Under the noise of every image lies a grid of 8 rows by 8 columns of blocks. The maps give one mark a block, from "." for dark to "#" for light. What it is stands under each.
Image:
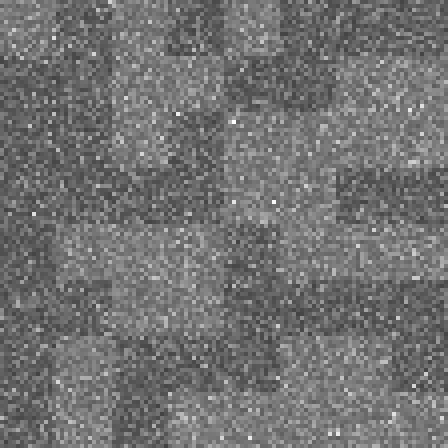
# . # . # . . .
. . # # . . # #
. . # . # # # #
. . . . # # . .
. # # # . # # #
. . # # . . . .
. # . . . # # .
. # . # # # # #
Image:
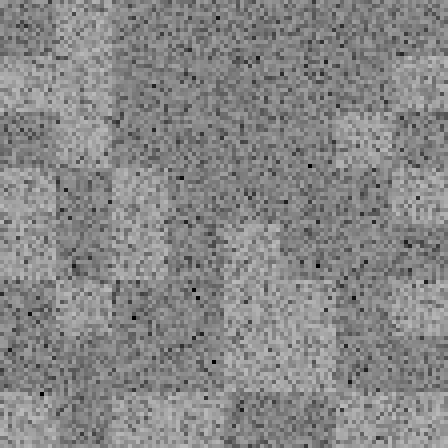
. # . . . . . .
# # . . . . . #
. # . . . . # .
# . # . . . . #
# . # . # . . .
. # . . # # . #
. . . . # # . .
# . # # . . # #
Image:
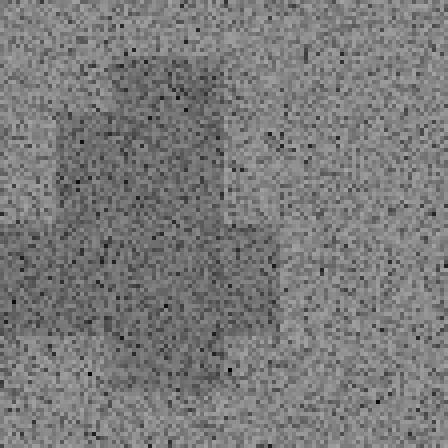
# # # # # # # #
# # . . # # # #
# . . . # # # #
# . . . # # # #
. . . . . # # #
. . . . . # # #
# # . . # # # #
# # # # # # # #
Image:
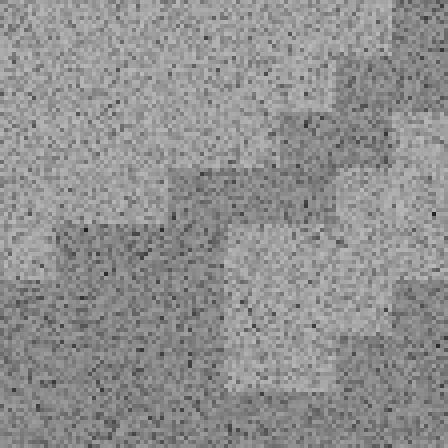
# # # # # # # .
# # # # # # . .
# # # # # . . #
# # # . . . # #
# . . . # # # #
. . . . # # # .
. . . . # # . .
. . . . . . . .
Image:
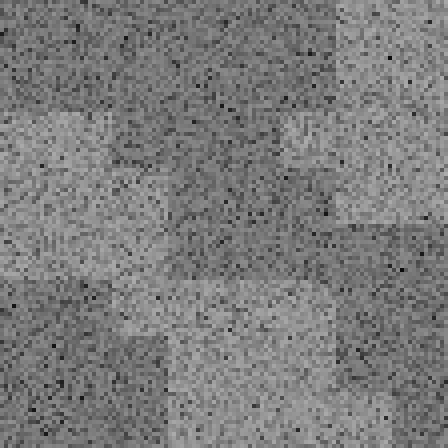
. . . . . . # #
. . . . . . # #
# # . . . # # #
# # # . . . # #
# # # . . . . .
. . # # # # . .
. . . # # # . .
. . . # # # # .
